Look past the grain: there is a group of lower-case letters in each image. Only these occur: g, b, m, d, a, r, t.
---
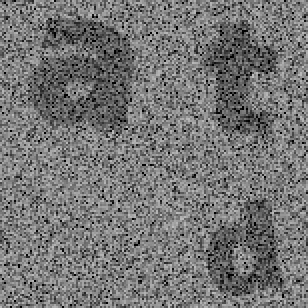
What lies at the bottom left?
nothing
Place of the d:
bottom right
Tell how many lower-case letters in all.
3
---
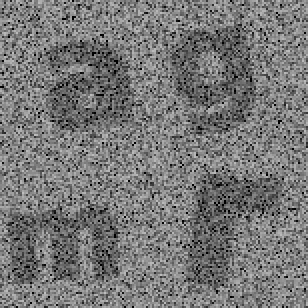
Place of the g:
top right
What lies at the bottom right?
r
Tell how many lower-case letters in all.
4
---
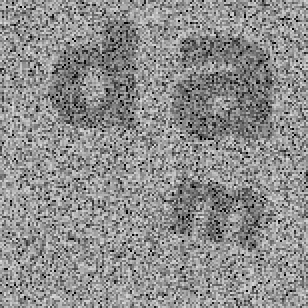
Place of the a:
top right
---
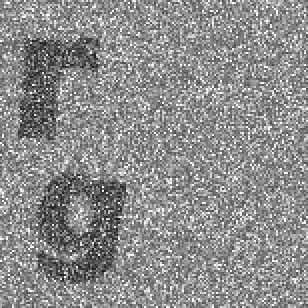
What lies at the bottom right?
nothing
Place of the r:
top left
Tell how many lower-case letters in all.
2
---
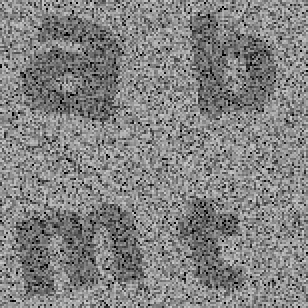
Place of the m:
bottom left
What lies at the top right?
b
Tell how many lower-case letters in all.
4
